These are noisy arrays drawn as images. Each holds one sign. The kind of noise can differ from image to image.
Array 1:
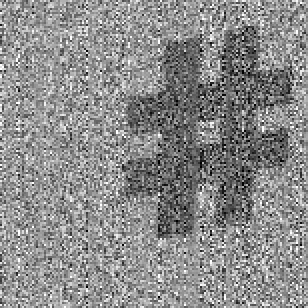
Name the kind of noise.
columns of uneven size
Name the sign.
hash sign
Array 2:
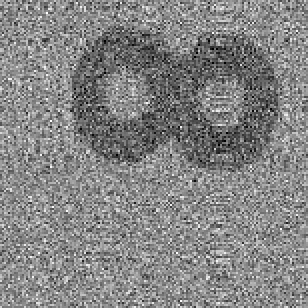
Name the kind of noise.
low rank plus noise
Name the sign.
infinity sign
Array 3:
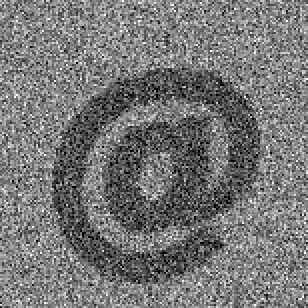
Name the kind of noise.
independent entries
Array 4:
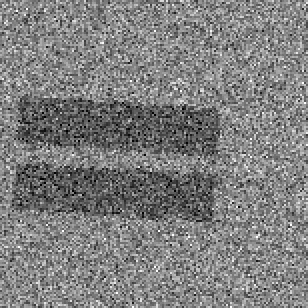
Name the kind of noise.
independent entries
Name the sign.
equals sign
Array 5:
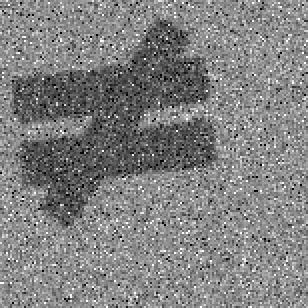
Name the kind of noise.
heavy tails
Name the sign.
not-equal sign
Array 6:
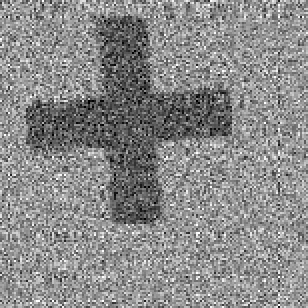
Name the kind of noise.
low rank plus noise
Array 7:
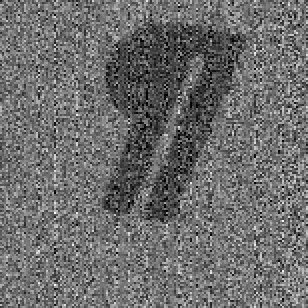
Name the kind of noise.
columns of uneven size
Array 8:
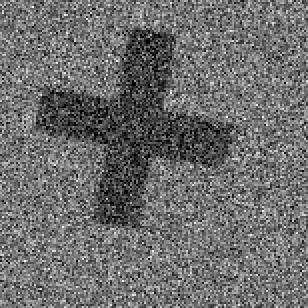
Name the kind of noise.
independent entries
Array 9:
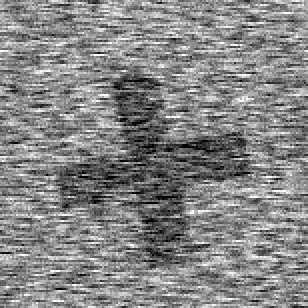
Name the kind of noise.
streaked along the rows
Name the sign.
plus sign
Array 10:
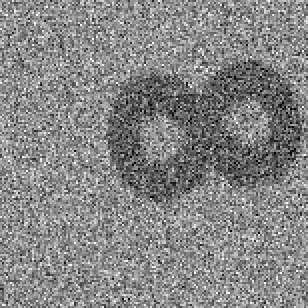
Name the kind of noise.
independent entries
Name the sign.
infinity sign
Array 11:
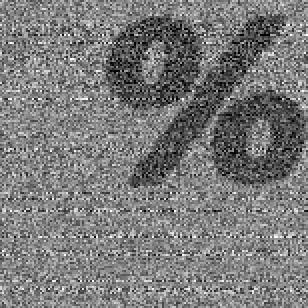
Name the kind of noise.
rows of uneven size
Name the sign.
percent sign
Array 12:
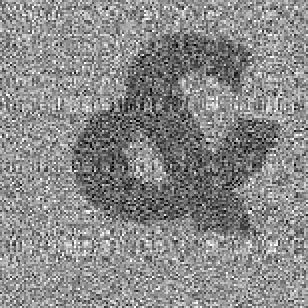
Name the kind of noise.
low rank plus noise
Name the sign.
ampersand
